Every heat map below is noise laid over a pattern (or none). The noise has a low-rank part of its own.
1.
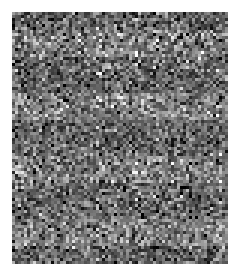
horizontal stripes
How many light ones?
4
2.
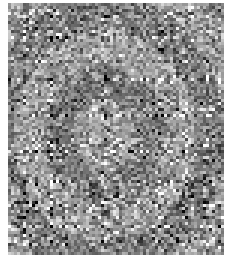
rings round one point
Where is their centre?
centre
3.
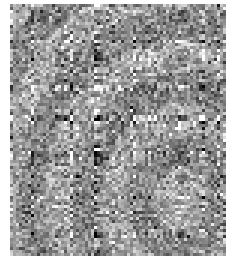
rings round one point
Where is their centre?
bottom right
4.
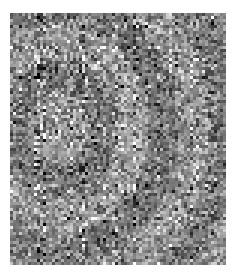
rings round one point
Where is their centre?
middle left
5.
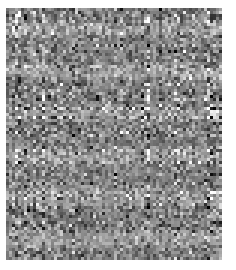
horizontal stripes
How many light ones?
6
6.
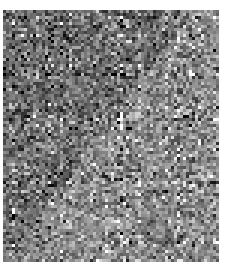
a sharp edge
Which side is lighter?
bottom right
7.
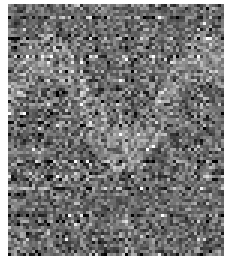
a wavy band
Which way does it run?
left to right
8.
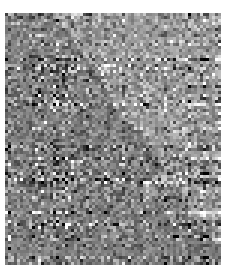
a sharp edge
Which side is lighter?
top right
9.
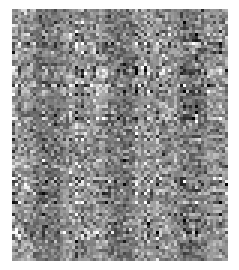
vertical stripes
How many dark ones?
3
